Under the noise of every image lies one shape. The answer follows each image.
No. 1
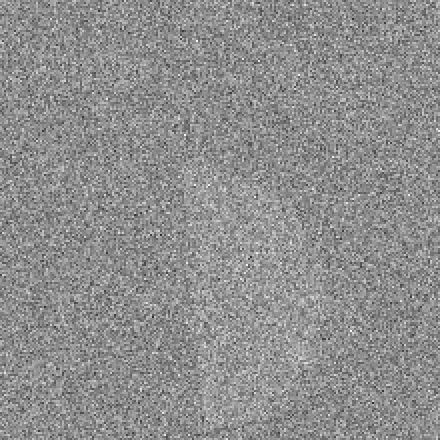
half disc
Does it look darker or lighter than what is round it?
lighter
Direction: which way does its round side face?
right
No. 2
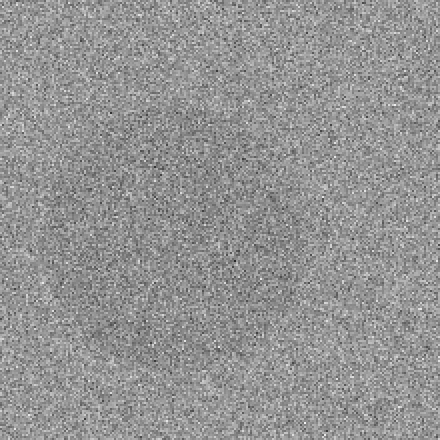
disc
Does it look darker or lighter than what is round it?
darker
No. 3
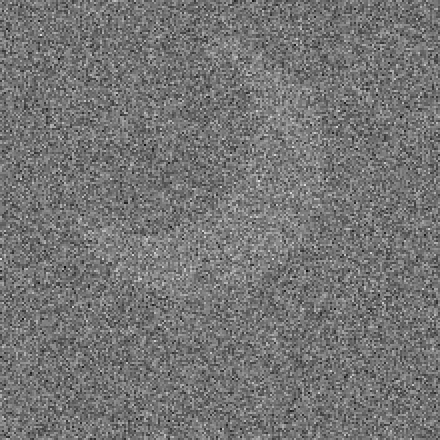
crescent
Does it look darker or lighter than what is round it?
lighter
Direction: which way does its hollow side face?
up and left
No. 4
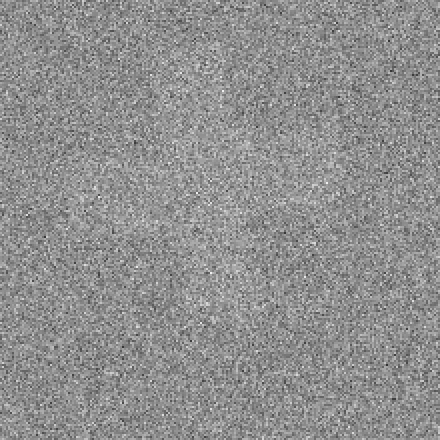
cross
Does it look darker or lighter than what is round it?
lighter
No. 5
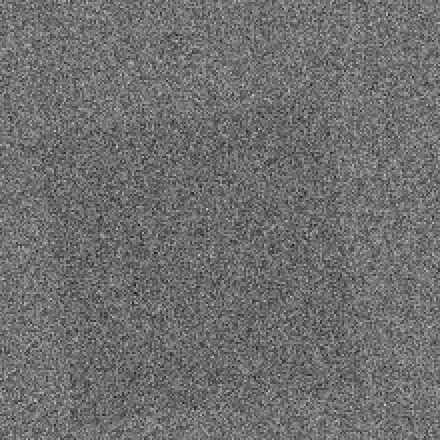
square
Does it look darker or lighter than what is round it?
darker
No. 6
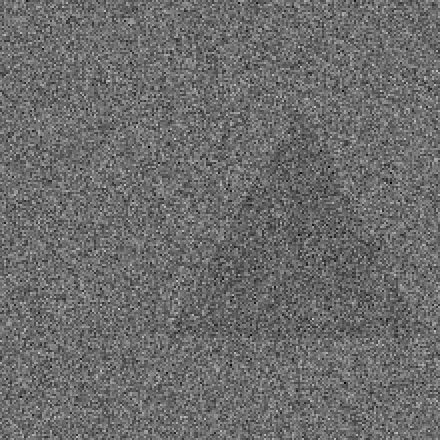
triangle
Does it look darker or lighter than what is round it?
darker
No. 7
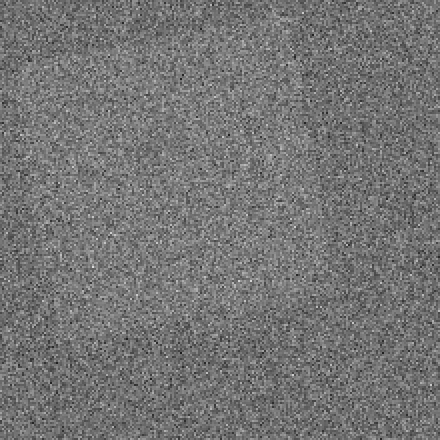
square
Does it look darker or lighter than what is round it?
lighter
